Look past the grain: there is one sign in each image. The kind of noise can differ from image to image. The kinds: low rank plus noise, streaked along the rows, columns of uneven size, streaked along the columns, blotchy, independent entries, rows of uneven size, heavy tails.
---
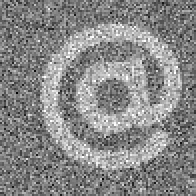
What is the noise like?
independent entries
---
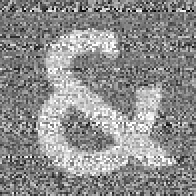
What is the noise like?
rows of uneven size
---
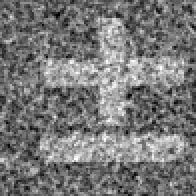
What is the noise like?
blotchy
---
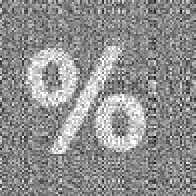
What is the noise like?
low rank plus noise
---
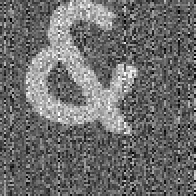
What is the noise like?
columns of uneven size
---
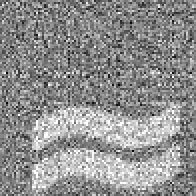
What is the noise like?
low rank plus noise
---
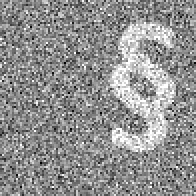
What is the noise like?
independent entries
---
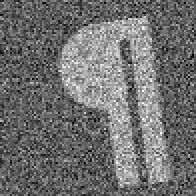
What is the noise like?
low rank plus noise
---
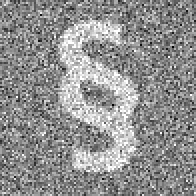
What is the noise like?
independent entries
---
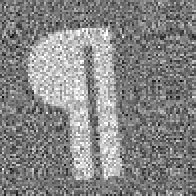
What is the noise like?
low rank plus noise
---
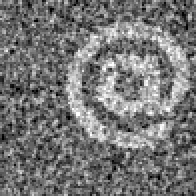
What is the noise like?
blotchy
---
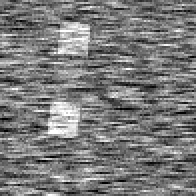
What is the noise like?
streaked along the rows
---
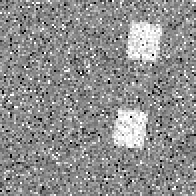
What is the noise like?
heavy tails
